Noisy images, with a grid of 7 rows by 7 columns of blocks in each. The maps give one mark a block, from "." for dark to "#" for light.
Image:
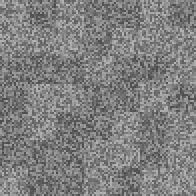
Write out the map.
#.#..#.
###.###
...#..#
.##..#.
.#..#.#
...##.#
#..#.##
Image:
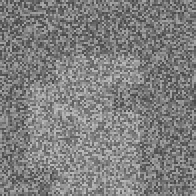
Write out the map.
.......
.......
..###..
.###...
.####..
.####..
..###..
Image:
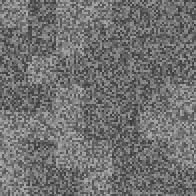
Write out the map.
#.##...
..#....
.#.....
..#...#
###..##
#.##..#
#..#...
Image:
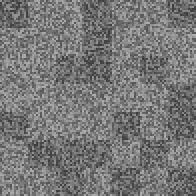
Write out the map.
.##.##.
###.###
##..#.#
######.
.###.#.
#...#.#
##.#.#.
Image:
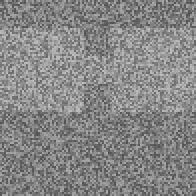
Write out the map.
.......
###.###
#######
###.###
.......
.......
.......
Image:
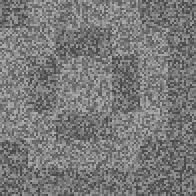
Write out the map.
.####..
##..##.
#.##.#.
#.##.#.
##..##.
.####..
.......
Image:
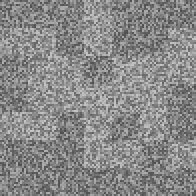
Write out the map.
...#...
##.#..#
.##.###
.#####.
##.#.#.
...##.#
.......
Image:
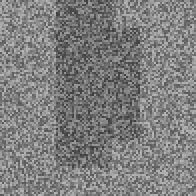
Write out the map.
##..###
##...##
##...##
##...##
##...##
##..###
#######
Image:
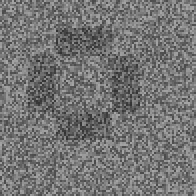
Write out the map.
#######
##..###
#.##.##
#.##.##
##..###
#######
#######
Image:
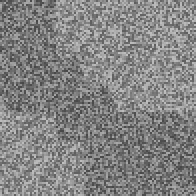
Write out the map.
..#####
..#####
...####
....###
##.....
###....
###....
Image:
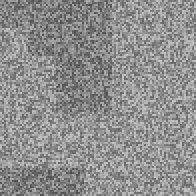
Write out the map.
....###
#...###
##..###
##..###
#######
#######
...####
